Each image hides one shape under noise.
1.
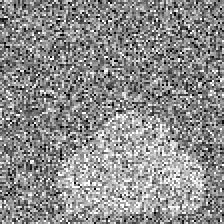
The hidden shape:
cloud
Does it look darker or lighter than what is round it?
lighter
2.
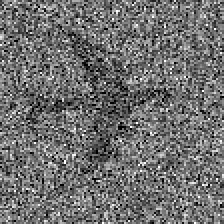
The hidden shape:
airplane
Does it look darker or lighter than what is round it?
darker
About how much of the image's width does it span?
two thirds
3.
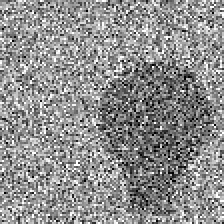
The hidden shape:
light bulb
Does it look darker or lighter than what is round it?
darker
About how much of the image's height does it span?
two thirds
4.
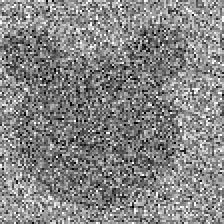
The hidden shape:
bear's head
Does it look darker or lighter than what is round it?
darker
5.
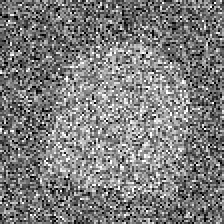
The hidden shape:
ghost
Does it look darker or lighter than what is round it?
lighter
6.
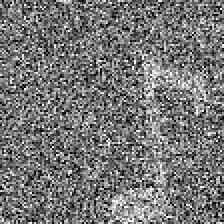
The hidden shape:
musical note
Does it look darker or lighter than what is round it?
lighter
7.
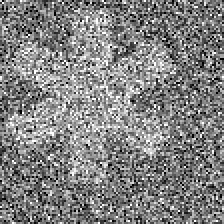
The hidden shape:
asterisk
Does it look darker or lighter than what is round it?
lighter
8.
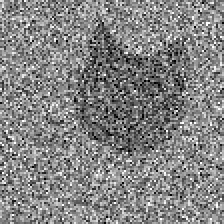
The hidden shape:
cat's head
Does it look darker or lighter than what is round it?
darker
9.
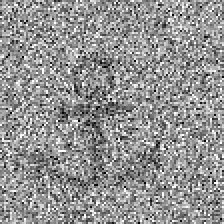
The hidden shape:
anchor
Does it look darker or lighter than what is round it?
darker
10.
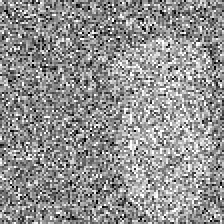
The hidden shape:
footprint
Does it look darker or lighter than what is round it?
lighter
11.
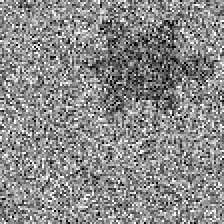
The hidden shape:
turtle
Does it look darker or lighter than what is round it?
darker
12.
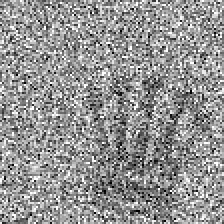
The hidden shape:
chess queen
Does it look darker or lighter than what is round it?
darker
